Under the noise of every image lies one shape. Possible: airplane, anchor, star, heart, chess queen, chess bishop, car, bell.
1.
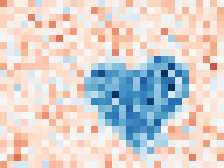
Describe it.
blue heart
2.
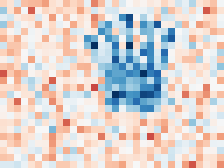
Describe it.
blue chess queen
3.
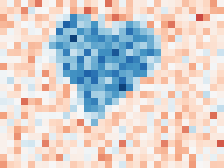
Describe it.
blue heart
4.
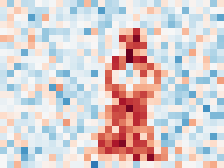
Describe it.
red chess bishop
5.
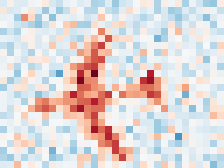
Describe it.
red airplane
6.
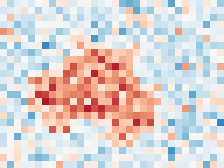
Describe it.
red car
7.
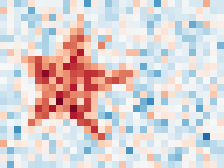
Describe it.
red star
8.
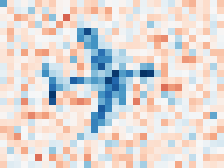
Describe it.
blue airplane
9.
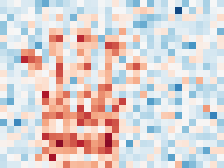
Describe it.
red chess queen
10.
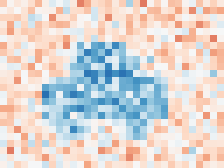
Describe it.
blue car
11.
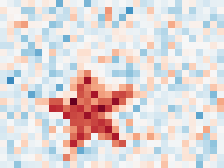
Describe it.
red star
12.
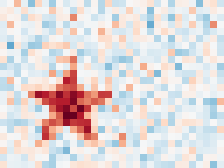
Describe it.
red star
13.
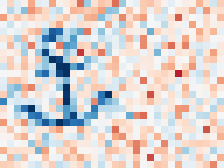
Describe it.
blue anchor
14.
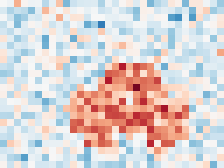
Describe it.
red car
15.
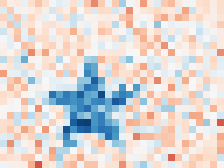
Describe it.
blue star
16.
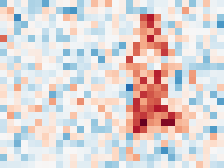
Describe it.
red chess bishop
